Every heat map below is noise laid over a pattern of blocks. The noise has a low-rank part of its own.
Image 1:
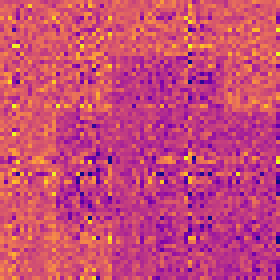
mirrored about the diagonal from the top left
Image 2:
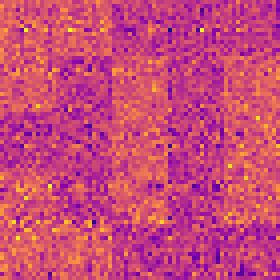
top and bottom mirror each other
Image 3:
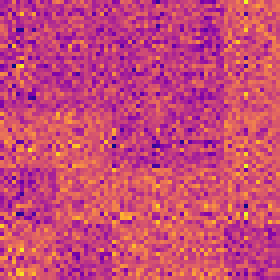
no symmetry
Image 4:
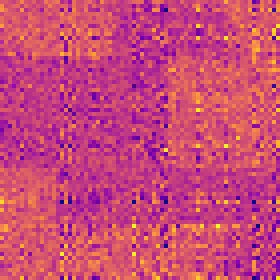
no symmetry
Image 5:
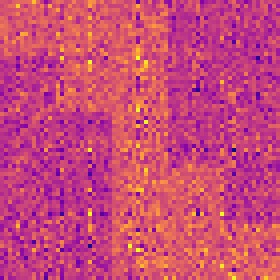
the same after a half turn
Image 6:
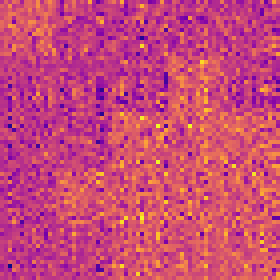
mirrored about the diagonal from the top left
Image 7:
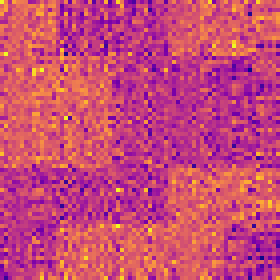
no symmetry
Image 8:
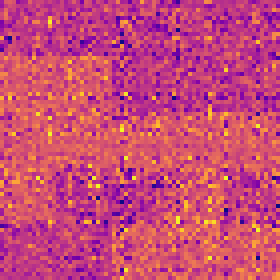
no symmetry
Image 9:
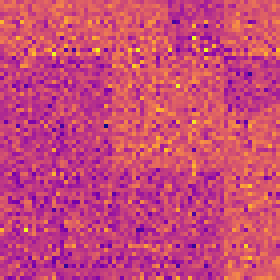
mirrored about the diagonal from the bottom left
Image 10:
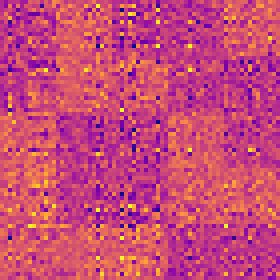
mirrored about the diagonal from the bottom left
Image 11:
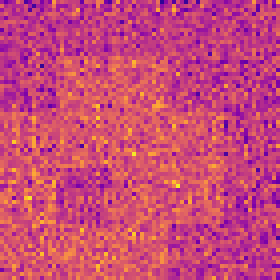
mirrored about the diagonal from the bottom left
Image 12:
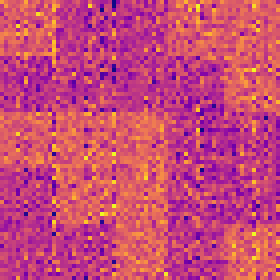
mirrored about the diagonal from the bottom left
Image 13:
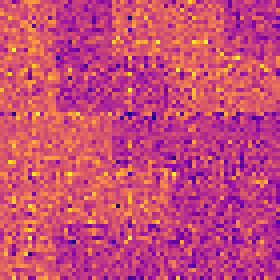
no symmetry
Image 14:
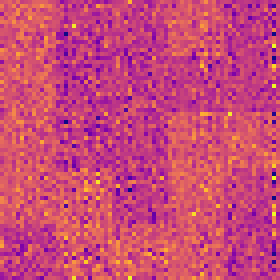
no symmetry
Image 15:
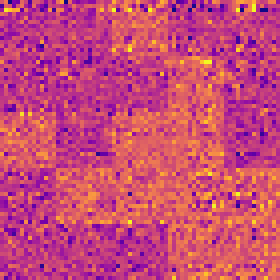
mirrored about the diagonal from the top left
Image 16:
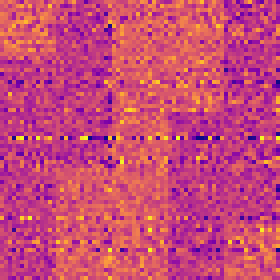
the same after a half turn
